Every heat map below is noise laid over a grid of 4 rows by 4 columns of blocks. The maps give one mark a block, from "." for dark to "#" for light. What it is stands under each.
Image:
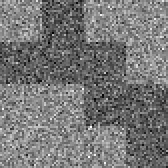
# . # #
. . . #
# # . .
# # # .
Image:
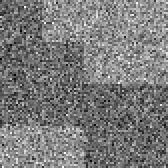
. # # #
. . # #
. . . .
# # . .
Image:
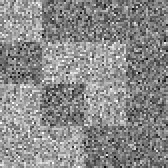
# . . .
. # # .
# . # .
# # . .
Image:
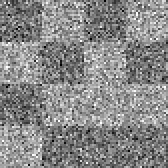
. # . #
# . # .
. # # #
# . . .
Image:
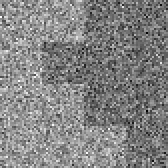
# # . .
# . . .
# # . .
# # # .
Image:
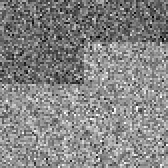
. . . .
. . # #
# # # #
# # # #
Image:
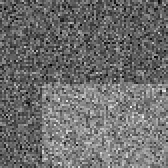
. . . .
. . . .
. # # #
. # # #
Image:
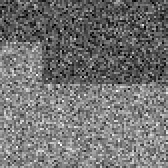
. . . .
# . . .
# # # #
# # # #
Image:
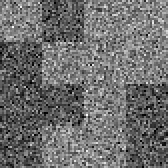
# . # #
. # # #
. . # .
. # # .
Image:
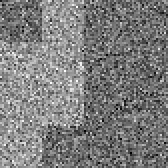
. # . .
# # . .
# # . .
# . . .
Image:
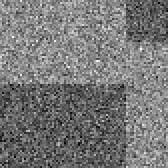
# # # .
# # # #
. . . #
. . . #
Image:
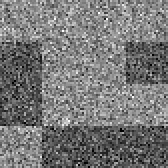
# # # #
. # # .
. # # #
# . . .
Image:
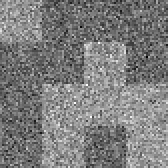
# . . .
. . # .
. # # #
. # . #
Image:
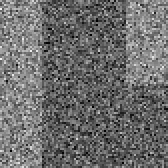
# . . #
# . . #
# . . .
# . . .
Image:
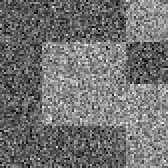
. . . #
. # # .
. # # #
. . . #
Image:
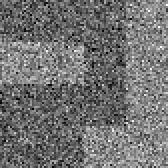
. . . #
# # . #
. . . #
. . # #
